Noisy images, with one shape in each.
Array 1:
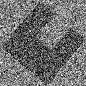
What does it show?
dark square with a notch
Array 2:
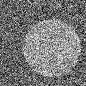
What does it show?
light disc
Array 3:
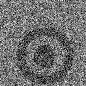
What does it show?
dark bullseye
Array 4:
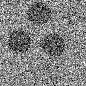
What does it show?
dark three dots
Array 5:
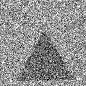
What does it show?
dark triangle
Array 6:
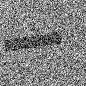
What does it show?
dark bar
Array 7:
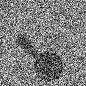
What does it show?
dark lollipop
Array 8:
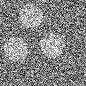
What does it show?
light three dots
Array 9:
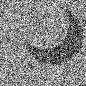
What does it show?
dark crescent
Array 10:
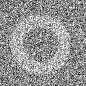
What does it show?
light ring
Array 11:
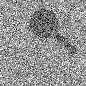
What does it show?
dark lollipop
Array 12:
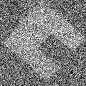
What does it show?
light square with a notch
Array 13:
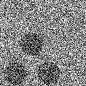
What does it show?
dark three dots
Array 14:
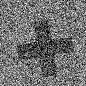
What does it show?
dark cross
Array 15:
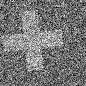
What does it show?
light cross
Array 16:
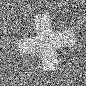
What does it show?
light cross
